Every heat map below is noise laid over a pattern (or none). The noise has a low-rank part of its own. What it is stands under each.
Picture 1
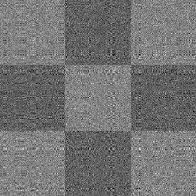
a checkerboard
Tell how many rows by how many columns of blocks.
3 by 3
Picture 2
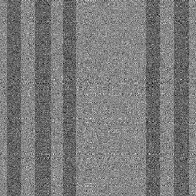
bands of columns
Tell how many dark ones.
5
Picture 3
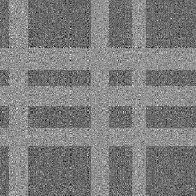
bands of rows crossing bands of columns
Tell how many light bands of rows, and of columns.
3 and 3
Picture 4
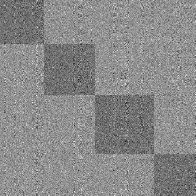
blocks along the diagonal
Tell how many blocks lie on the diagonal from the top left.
4
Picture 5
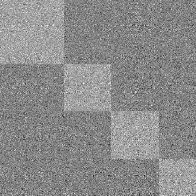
blocks along the diagonal
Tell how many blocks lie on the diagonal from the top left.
4
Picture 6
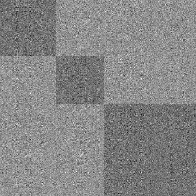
blocks along the diagonal
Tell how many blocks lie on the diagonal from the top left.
3
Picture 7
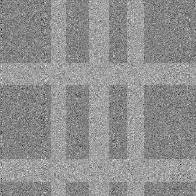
bands of rows crossing bands of columns
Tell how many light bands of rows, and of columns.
2 and 3
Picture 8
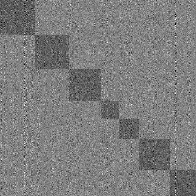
blocks along the diagonal
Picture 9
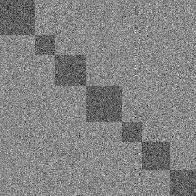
blocks along the diagonal
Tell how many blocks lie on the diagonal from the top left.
7
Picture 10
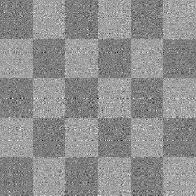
a checkerboard
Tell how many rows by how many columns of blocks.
5 by 6
